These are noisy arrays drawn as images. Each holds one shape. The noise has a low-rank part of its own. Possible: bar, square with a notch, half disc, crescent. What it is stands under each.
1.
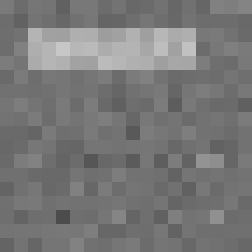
bar
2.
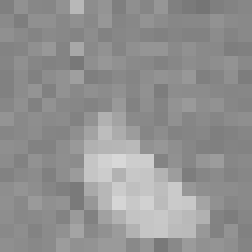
half disc
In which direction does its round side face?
down and left
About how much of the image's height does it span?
half
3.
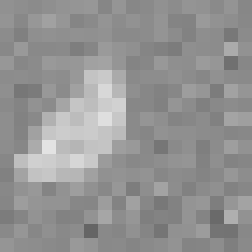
half disc
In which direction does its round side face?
down and right
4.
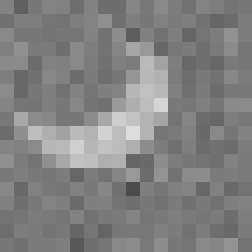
crescent
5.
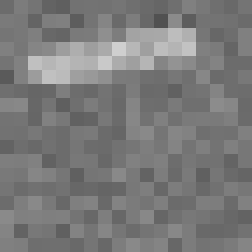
bar
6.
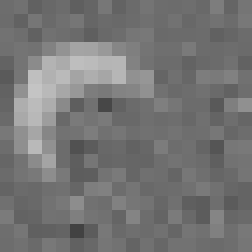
crescent
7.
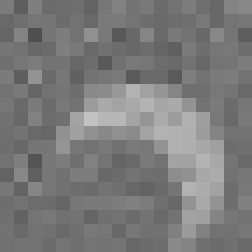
crescent
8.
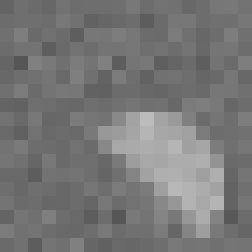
half disc
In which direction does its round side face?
up and right
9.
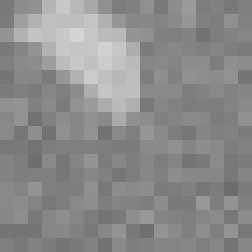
half disc
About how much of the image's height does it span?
half
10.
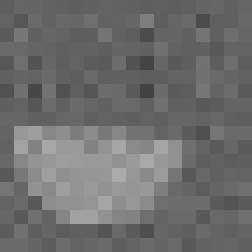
half disc
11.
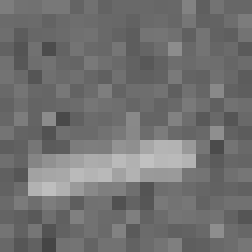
bar
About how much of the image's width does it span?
two thirds
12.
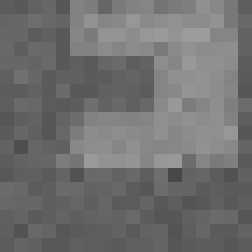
square with a notch
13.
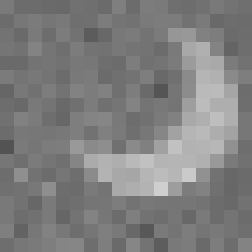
crescent
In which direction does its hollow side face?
up and left
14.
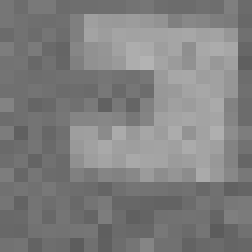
square with a notch
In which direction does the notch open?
left
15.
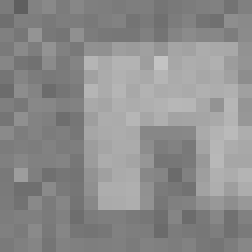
square with a notch
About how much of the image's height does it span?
two thirds
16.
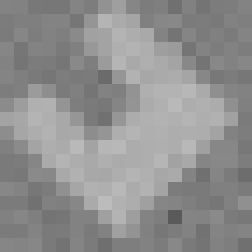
square with a notch
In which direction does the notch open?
up and left
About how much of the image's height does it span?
nearly all
